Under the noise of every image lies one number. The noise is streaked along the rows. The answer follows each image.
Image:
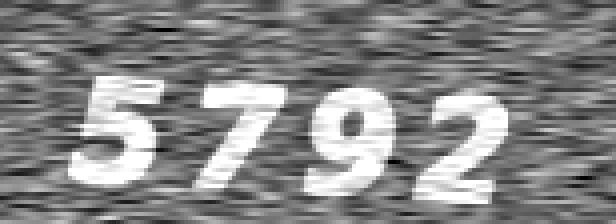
5792
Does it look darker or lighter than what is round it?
lighter
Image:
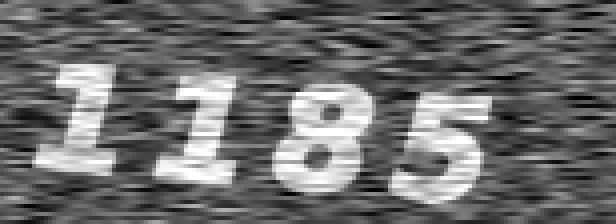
1185
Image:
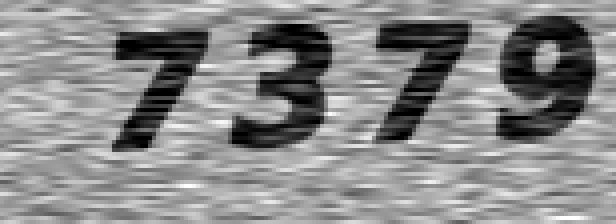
7379
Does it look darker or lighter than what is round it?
darker
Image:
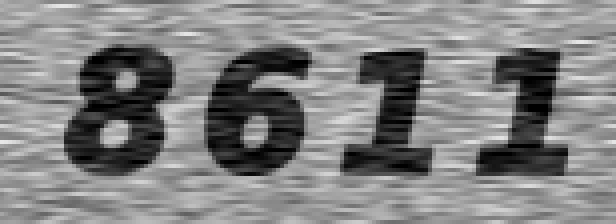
8611
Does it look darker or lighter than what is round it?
darker
